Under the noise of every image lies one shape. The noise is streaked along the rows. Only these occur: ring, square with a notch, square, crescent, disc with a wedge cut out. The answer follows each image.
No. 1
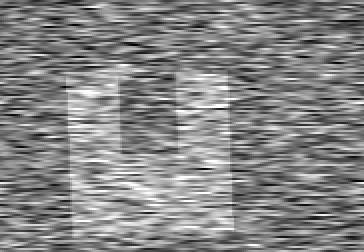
light square with a notch
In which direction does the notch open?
up
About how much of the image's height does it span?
two thirds
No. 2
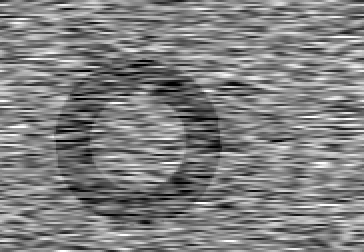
dark ring
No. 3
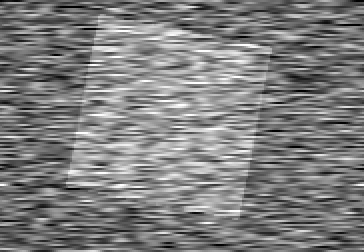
light square
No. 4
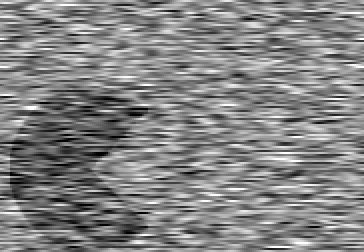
dark disc with a wedge cut out
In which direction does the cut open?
right
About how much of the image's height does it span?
two thirds
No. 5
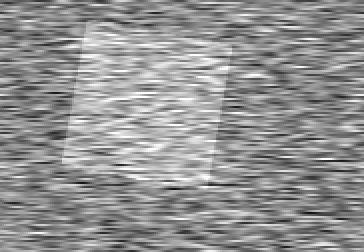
light square
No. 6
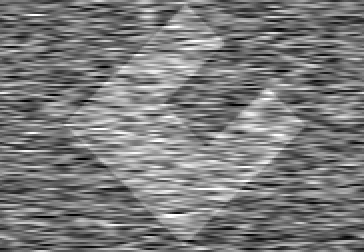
light square with a notch
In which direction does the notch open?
up and right
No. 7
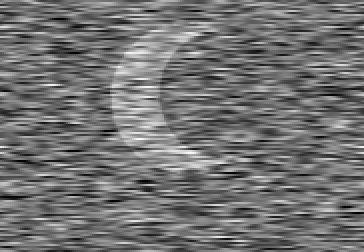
light crescent
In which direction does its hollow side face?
right
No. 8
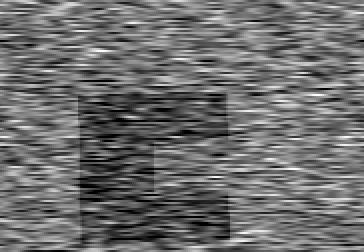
dark square with a notch
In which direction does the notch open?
right
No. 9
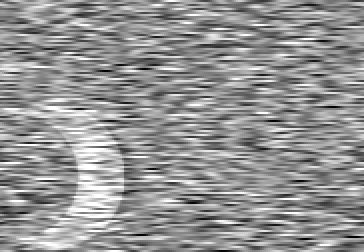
light crescent
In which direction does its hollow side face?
left
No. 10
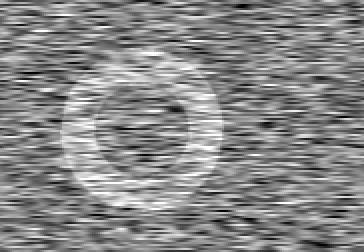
light ring
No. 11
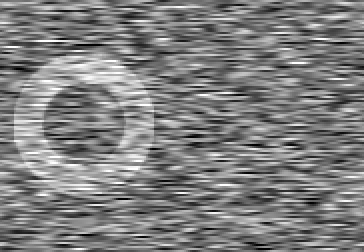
light ring
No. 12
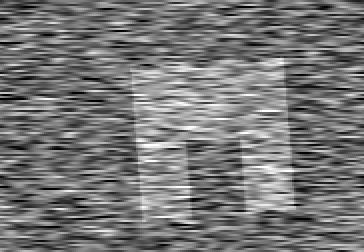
light square with a notch
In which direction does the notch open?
down
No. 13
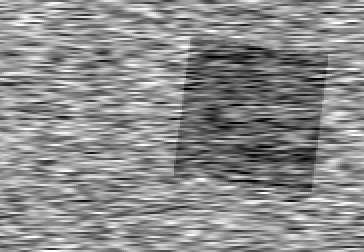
dark square
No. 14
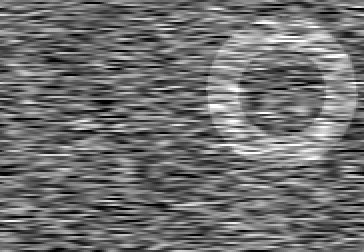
light ring
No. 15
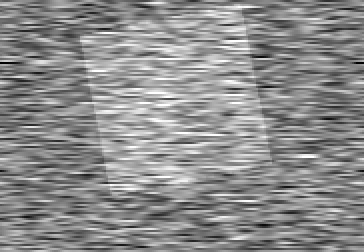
light square
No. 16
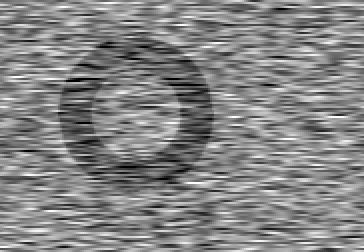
dark ring
